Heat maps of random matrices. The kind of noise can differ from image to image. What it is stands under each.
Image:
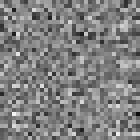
low rank plus noise
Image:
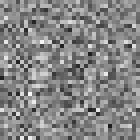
low rank plus noise
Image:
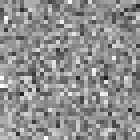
independent entries
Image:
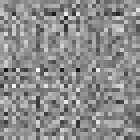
low rank plus noise
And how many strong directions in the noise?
two
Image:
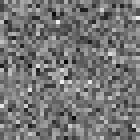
independent entries
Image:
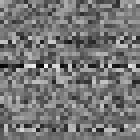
rows of uneven size
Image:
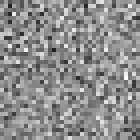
independent entries
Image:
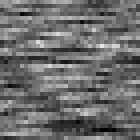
streaked along the rows
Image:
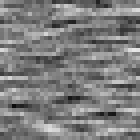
streaked along the rows
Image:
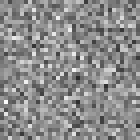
independent entries
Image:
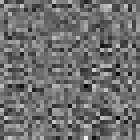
low rank plus noise
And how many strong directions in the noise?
two
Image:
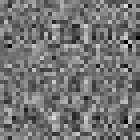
low rank plus noise
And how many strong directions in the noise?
two
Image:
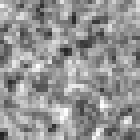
blotchy
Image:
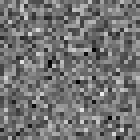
independent entries
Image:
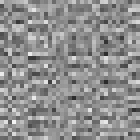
low rank plus noise
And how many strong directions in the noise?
one
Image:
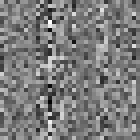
columns of uneven size
